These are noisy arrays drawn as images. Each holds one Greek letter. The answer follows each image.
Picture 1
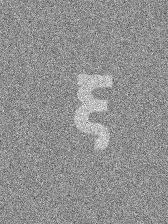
xi
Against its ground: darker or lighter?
lighter
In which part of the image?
centre
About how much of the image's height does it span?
a third
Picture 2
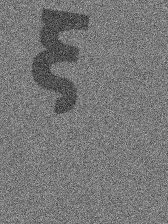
xi
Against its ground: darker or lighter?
darker
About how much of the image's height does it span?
half
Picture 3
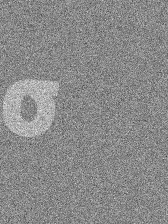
sigma
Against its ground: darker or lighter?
lighter
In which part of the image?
middle left
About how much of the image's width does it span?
a third
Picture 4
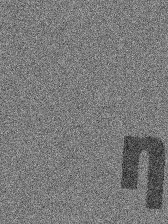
eta
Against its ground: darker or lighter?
darker
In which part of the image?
bottom right
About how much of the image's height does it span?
a third
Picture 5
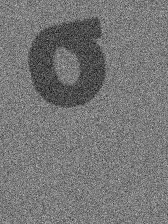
sigma
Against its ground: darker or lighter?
darker
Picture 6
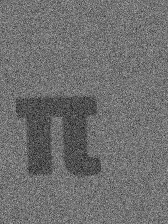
pi
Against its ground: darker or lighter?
darker
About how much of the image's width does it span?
half
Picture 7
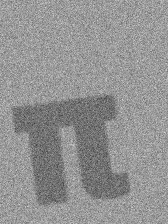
pi
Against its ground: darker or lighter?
darker
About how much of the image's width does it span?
two thirds
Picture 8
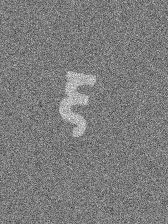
xi
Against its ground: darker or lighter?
lighter
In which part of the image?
centre
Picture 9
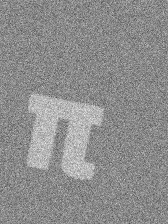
pi
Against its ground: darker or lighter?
lighter
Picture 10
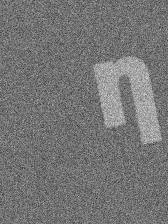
eta
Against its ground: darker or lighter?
lighter
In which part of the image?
middle right
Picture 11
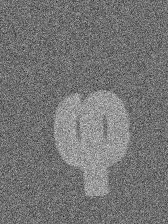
phi
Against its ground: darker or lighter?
lighter
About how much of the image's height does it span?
half
